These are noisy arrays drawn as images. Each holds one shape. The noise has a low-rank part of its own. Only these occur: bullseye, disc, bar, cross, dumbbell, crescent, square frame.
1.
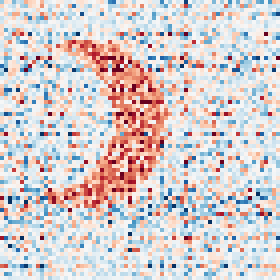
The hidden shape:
crescent
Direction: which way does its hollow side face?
left
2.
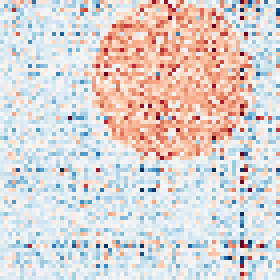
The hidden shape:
disc
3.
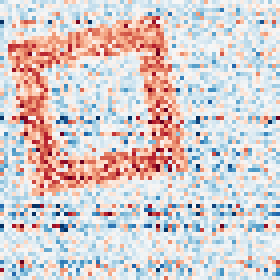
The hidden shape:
square frame
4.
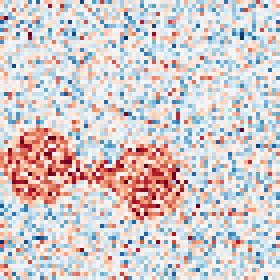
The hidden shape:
dumbbell
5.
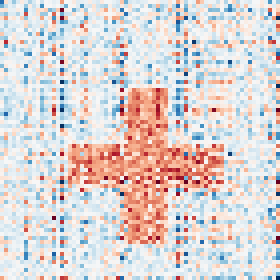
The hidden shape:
cross
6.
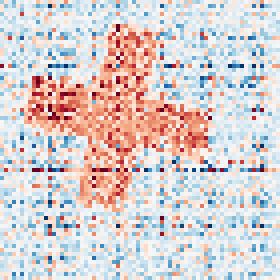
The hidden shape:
cross
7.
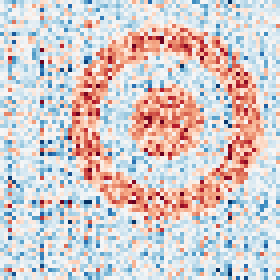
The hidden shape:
bullseye
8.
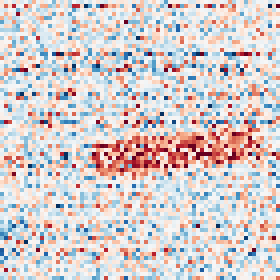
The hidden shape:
bar
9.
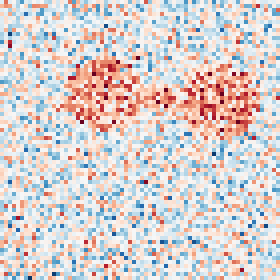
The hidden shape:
dumbbell
